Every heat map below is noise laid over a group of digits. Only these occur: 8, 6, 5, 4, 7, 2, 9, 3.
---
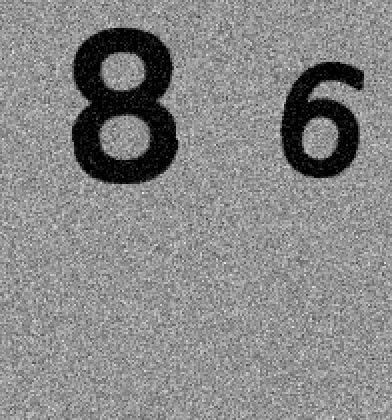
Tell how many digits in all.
2
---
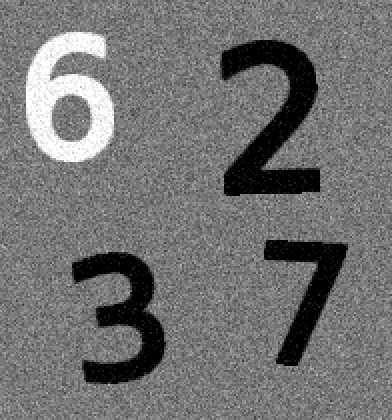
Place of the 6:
top left
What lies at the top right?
2
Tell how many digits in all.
4
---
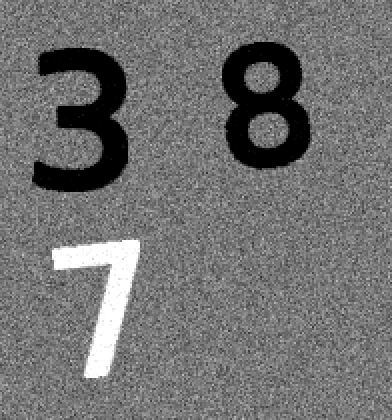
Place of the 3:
top left
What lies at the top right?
8
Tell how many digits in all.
3
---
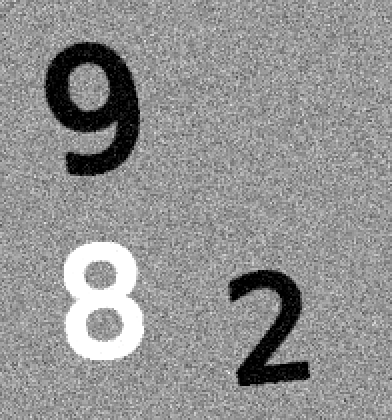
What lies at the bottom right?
2
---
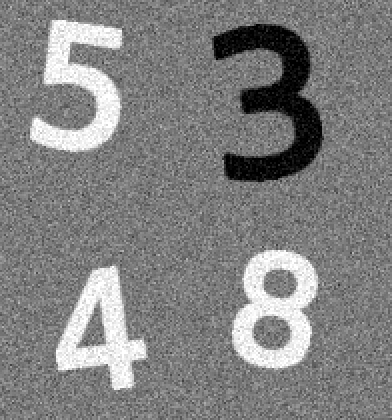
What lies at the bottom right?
8
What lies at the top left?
5
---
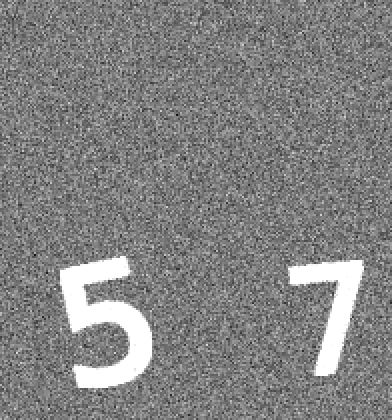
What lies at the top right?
nothing
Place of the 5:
bottom left
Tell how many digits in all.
2
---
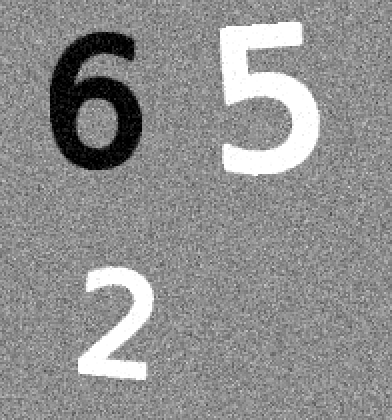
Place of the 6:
top left
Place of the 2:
bottom left
